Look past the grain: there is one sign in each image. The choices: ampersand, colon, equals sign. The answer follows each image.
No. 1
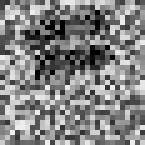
dark equals sign
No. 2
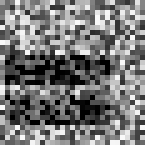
dark equals sign
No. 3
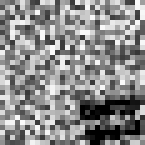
dark equals sign, bottom right
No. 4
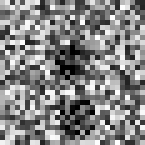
dark colon
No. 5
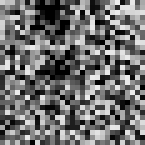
dark colon
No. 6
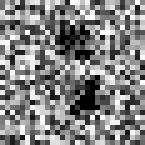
dark colon
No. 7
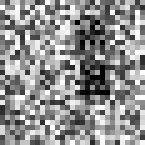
dark colon
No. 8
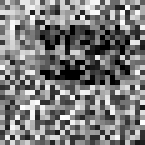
dark equals sign
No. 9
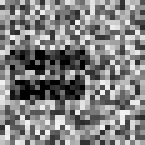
dark equals sign
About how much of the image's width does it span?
half
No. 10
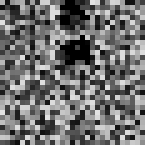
dark colon, top middle
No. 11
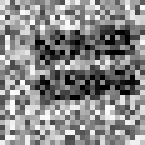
dark equals sign
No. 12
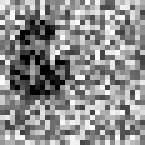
dark ampersand
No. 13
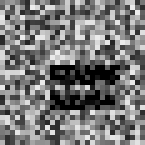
dark equals sign
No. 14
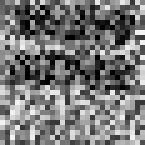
dark equals sign
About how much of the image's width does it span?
nearly all
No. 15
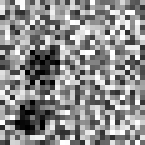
dark colon
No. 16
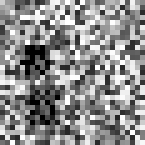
dark colon
